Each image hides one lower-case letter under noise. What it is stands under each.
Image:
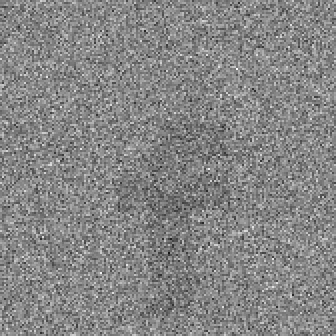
f
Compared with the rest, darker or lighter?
darker
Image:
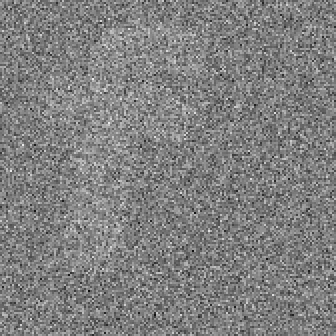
f
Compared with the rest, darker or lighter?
lighter
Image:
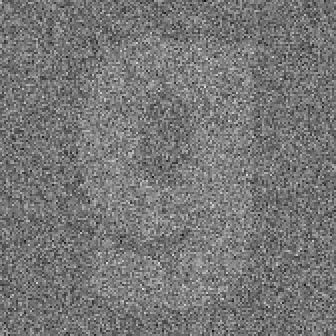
g
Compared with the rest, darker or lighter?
lighter
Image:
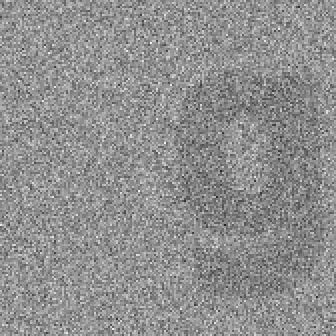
g
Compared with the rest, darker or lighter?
darker
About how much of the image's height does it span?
two thirds
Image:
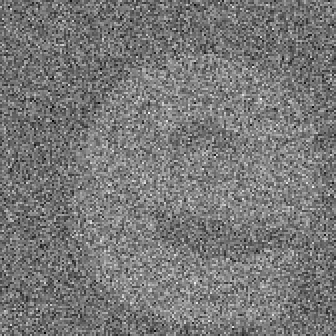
e
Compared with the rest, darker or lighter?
lighter
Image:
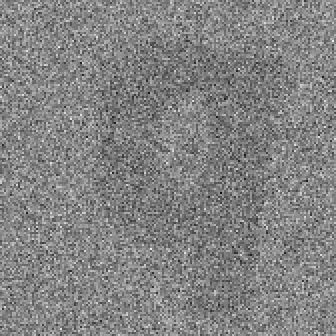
q
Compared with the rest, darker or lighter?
darker
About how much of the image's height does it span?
nearly all
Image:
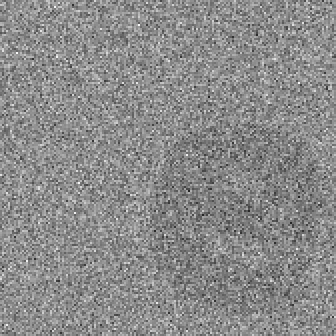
e
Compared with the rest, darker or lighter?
darker
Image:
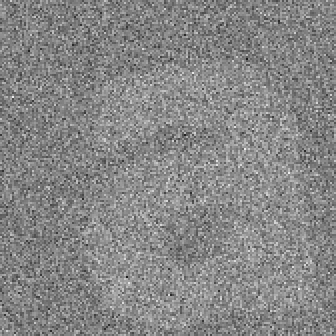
a
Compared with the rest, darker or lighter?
lighter
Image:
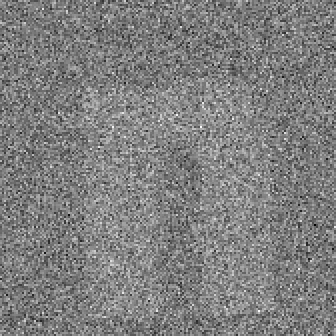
n
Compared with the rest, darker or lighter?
lighter
